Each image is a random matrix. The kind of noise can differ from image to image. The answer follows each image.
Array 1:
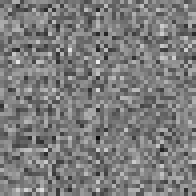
low rank plus noise
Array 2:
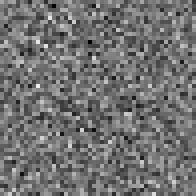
independent entries
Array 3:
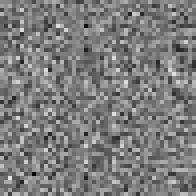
low rank plus noise
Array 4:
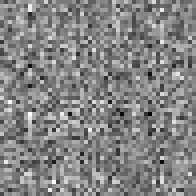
low rank plus noise
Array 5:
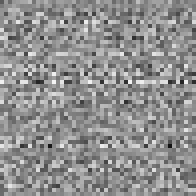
rows of uneven size
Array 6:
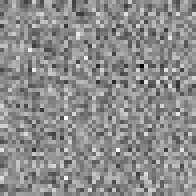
low rank plus noise
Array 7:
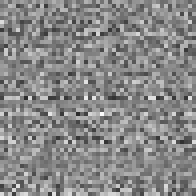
rows of uneven size
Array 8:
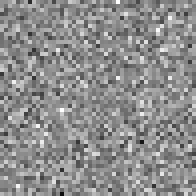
independent entries
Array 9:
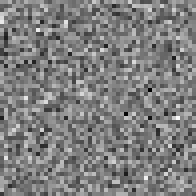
independent entries
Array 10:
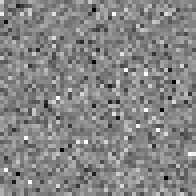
heavy tails
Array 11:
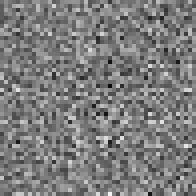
low rank plus noise
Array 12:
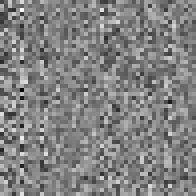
columns of uneven size
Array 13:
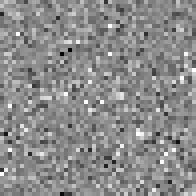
heavy tails
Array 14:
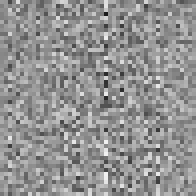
columns of uneven size
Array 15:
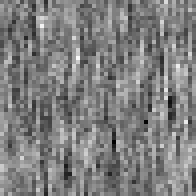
streaked along the columns
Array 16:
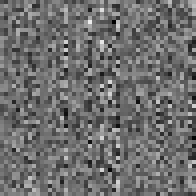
columns of uneven size
